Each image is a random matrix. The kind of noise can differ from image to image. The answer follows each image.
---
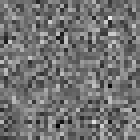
low rank plus noise
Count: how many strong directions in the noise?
three or four
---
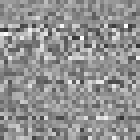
rows of uneven size
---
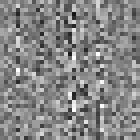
columns of uneven size
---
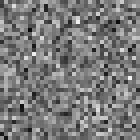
independent entries
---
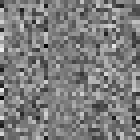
columns of uneven size
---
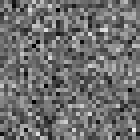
independent entries
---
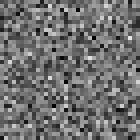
independent entries
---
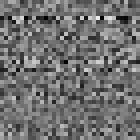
rows of uneven size
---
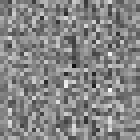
columns of uneven size
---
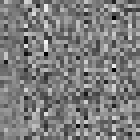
columns of uneven size
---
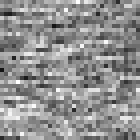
streaked along the rows
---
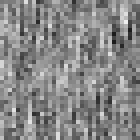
streaked along the columns
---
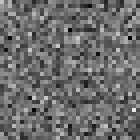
low rank plus noise
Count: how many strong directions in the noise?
five to eight
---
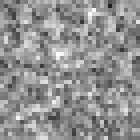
blotchy
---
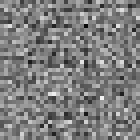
low rank plus noise
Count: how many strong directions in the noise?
one
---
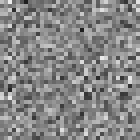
low rank plus noise
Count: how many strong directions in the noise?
two
